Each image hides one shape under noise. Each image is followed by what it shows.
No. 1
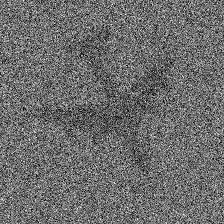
dark airplane
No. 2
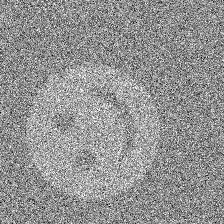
light smiling face
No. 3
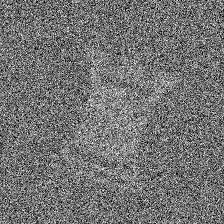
light chess rook
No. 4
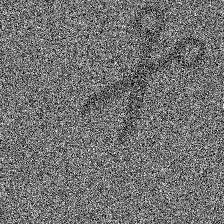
dark pair of scissors
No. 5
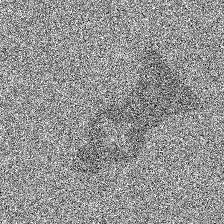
dark chess bishop
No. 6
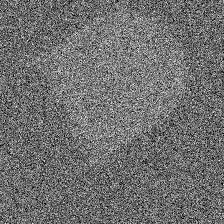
light ghost
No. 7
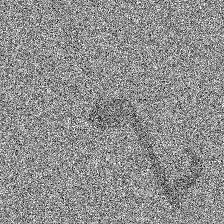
dark musical note
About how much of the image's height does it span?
half
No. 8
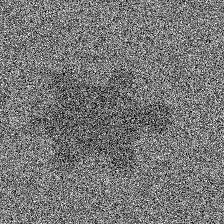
dark turtle
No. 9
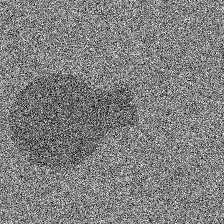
dark light bulb
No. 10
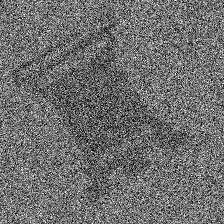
dark chess rook
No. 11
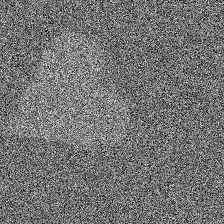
light heart
